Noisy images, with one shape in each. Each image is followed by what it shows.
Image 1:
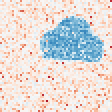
blue cloud
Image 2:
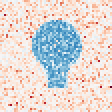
blue light bulb
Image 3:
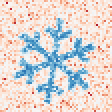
blue snowflake
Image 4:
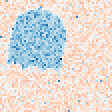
blue ghost
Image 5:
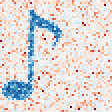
blue musical note
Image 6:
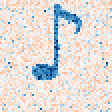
blue musical note
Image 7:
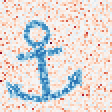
blue anchor
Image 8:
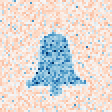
blue bell
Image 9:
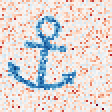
blue anchor
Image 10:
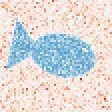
blue fish
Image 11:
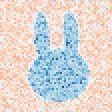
blue rabbit's head
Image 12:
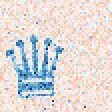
blue chess queen
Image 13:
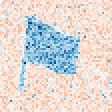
blue flag
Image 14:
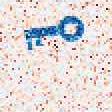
blue key
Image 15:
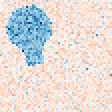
blue light bulb
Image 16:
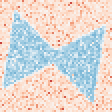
blue bow tie
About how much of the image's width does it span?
nearly all
